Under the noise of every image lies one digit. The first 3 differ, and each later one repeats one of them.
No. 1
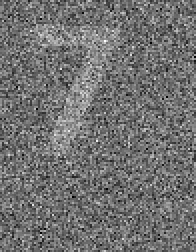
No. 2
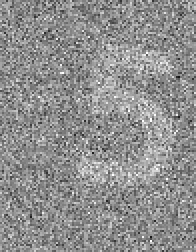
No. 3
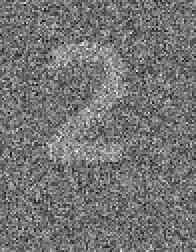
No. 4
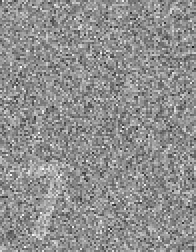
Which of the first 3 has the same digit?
1
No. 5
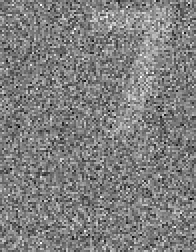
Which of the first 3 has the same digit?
1
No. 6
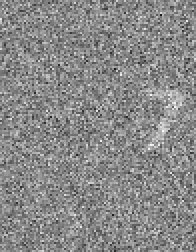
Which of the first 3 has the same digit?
1
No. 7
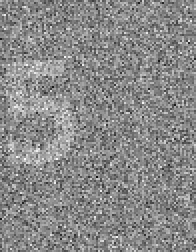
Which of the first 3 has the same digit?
2
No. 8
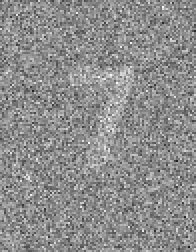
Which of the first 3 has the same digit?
1
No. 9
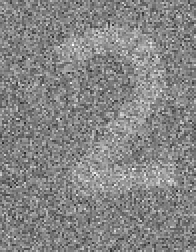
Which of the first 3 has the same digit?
3
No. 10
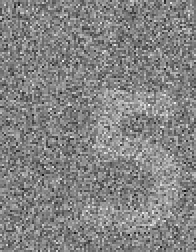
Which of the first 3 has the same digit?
2
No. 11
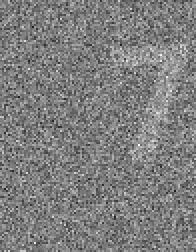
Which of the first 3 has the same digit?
1
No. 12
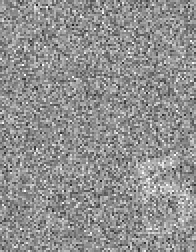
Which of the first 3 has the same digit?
2
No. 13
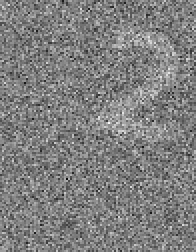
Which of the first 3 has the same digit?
3
